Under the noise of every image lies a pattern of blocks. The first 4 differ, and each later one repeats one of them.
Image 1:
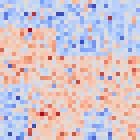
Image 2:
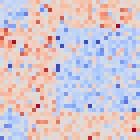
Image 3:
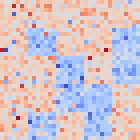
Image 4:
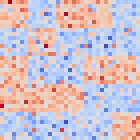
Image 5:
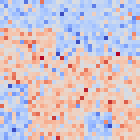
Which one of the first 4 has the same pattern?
1
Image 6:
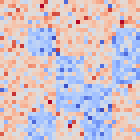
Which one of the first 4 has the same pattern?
3
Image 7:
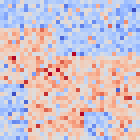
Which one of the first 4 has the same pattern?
1
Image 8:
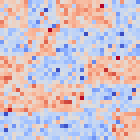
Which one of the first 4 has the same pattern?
4
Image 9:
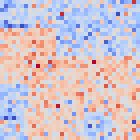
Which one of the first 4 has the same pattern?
1
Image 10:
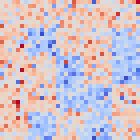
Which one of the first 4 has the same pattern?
3
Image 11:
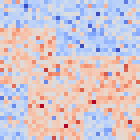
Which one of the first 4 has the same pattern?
1
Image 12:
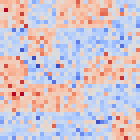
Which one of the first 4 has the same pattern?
4
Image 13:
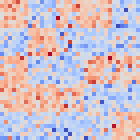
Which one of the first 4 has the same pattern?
4
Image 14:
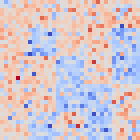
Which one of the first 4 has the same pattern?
3
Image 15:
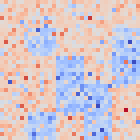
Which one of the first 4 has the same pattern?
3
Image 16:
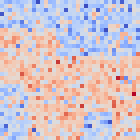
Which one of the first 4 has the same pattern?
1
